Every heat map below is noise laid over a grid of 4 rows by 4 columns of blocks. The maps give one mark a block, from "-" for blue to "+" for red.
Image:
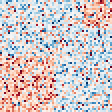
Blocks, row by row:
- - - +
- - - -
+ + - -
+ + - -
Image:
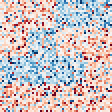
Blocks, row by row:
+ + - -
+ - + +
- - - +
+ + + +
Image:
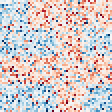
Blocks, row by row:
- + + +
- - + -
+ + + +
- - + -
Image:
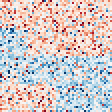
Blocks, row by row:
+ + + +
- + + +
- - - -
+ + - -
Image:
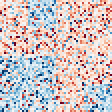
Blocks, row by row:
+ - + +
+ + + +
- - + +
- - + -
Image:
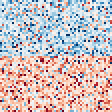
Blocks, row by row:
- - - -
- - - -
+ + + +
+ + + +
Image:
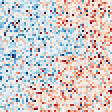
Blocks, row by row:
- - + +
- - - +
- - + +
- + + +
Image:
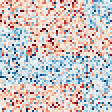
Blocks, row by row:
+ + + -
- + + +
- - - -
+ + + -
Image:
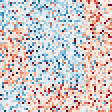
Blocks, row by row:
- - - +
+ - - +
+ - - +
- + + +
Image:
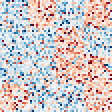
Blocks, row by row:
- + - +
- - + -
- - + +
+ - - +
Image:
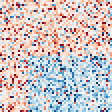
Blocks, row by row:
+ + + +
+ + + +
+ - - -
+ - - -
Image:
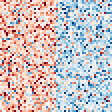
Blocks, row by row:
+ + - -
+ + - -
+ + - -
+ + - -
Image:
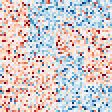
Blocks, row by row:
+ - - -
+ - + +
+ + - +
+ + - -
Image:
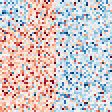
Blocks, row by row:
- + - -
+ + - -
+ + - -
+ + - -
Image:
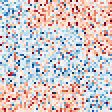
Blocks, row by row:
- + + +
- - - +
- - - -
+ + + -
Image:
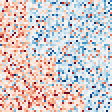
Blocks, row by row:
+ - - -
+ - - -
+ + - -
+ + + -
